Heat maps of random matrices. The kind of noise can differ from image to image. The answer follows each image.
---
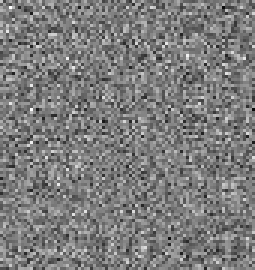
low rank plus noise
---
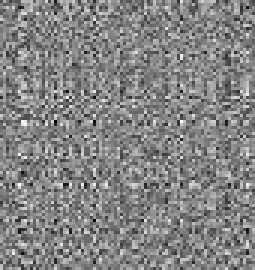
low rank plus noise
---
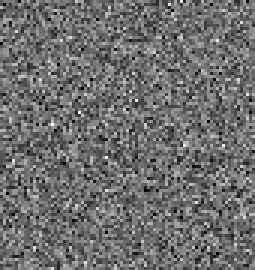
independent entries
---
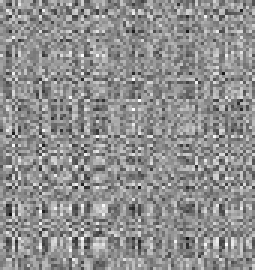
low rank plus noise
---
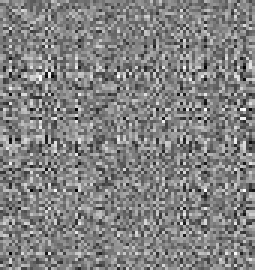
low rank plus noise
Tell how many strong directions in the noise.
two
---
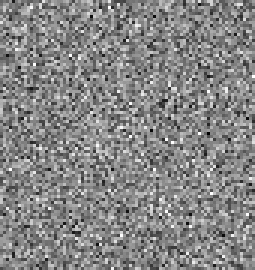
independent entries
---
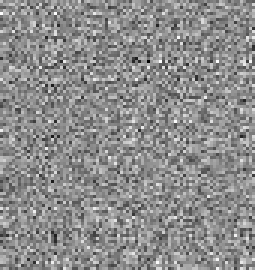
low rank plus noise
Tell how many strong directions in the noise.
five to eight
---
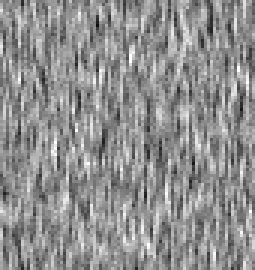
streaked along the columns
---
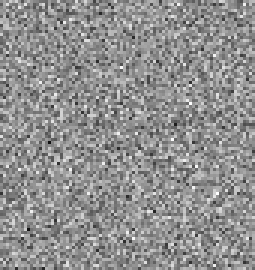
independent entries
